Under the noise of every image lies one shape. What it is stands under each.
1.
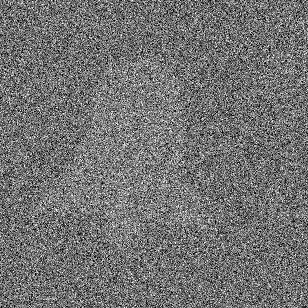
bell
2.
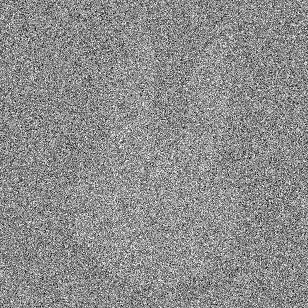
rabbit's head
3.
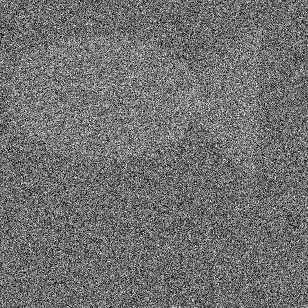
fish
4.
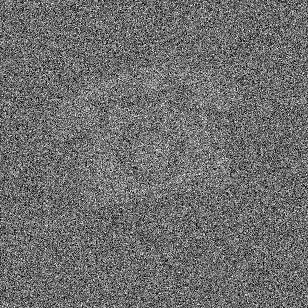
telephone
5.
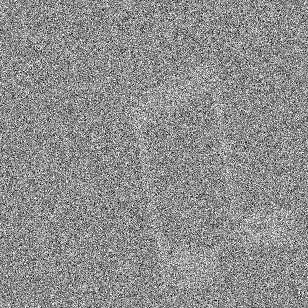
pair of musical notes
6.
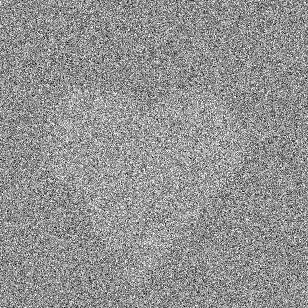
heart
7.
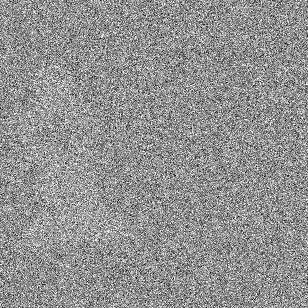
chess bishop
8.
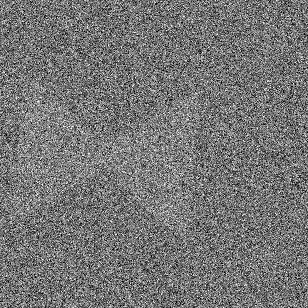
bow tie
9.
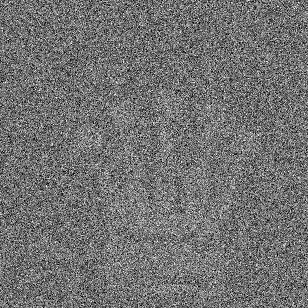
chess queen
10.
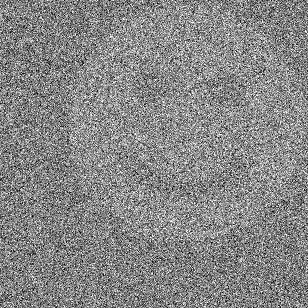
smiling face
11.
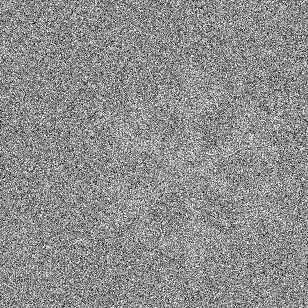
snowflake
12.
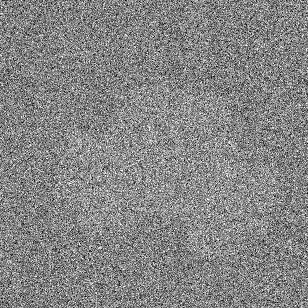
car
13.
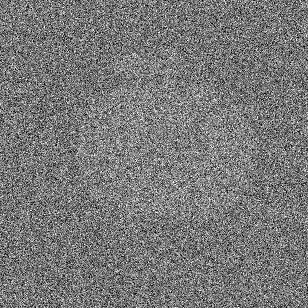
apple
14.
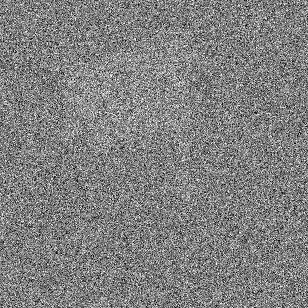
flag
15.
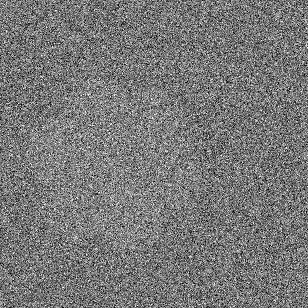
flower
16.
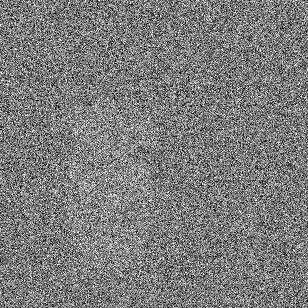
footprint
